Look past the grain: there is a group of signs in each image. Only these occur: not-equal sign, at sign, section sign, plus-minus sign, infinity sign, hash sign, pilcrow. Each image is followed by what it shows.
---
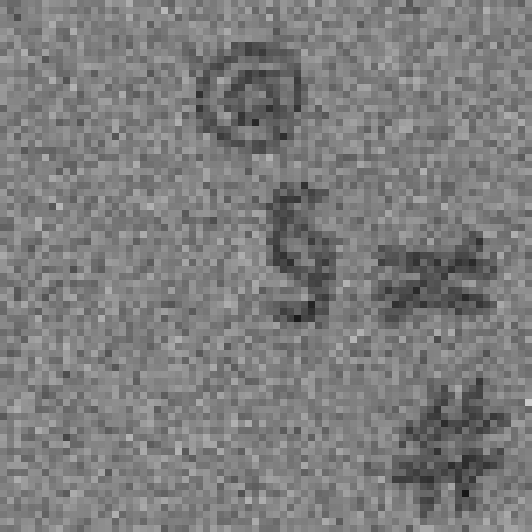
top middle: at sign; centre: section sign; middle right: not-equal sign; bottom right: hash sign
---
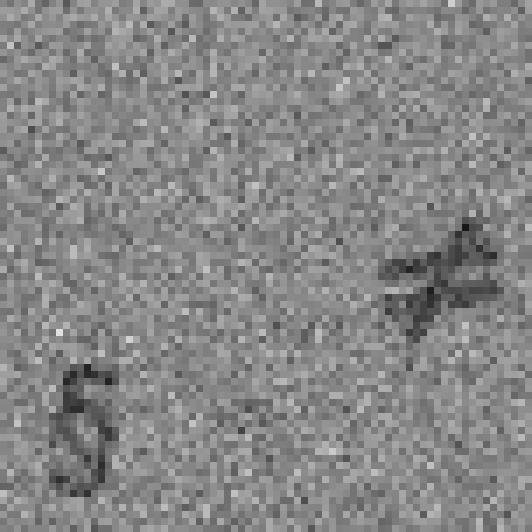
middle right: not-equal sign; bottom left: section sign
